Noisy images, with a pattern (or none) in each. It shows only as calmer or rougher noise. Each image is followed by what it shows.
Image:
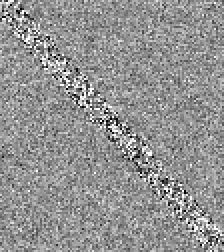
a diagonal band
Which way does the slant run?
top left to bottom right
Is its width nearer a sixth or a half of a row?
a sixth
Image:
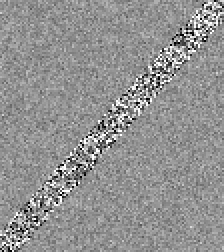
a diagonal band
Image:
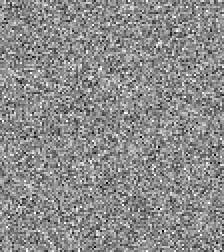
only noise
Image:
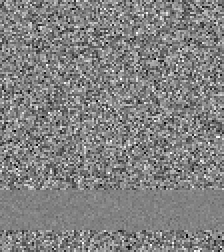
one band of rows
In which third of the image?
bottom
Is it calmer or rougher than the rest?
calmer
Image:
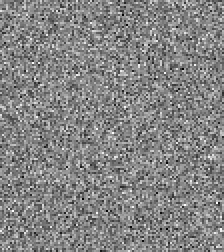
only noise
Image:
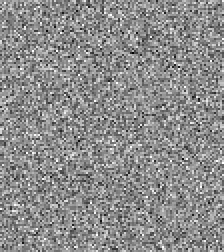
only noise
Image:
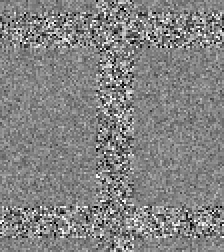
bands of rows crossing bands of columns
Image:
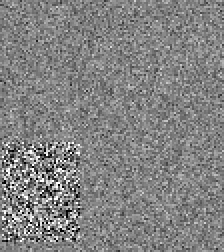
one block
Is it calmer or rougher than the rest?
rougher
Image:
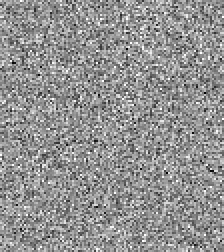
only noise
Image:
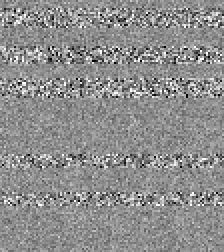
bands of rows
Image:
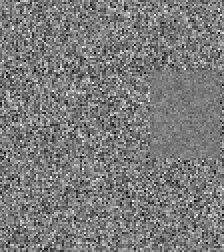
one block
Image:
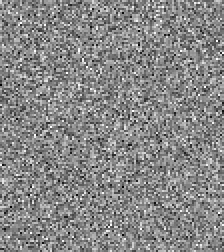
only noise
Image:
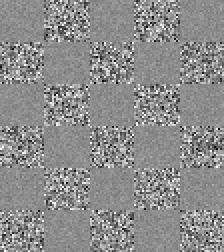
a checkerboard
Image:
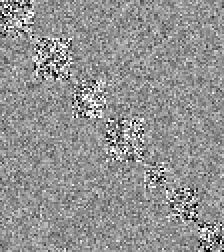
blocks along the diagonal
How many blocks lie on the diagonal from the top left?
7
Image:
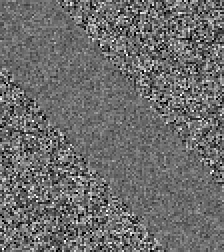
a diagonal band
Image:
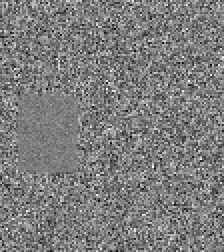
one block
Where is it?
middle left
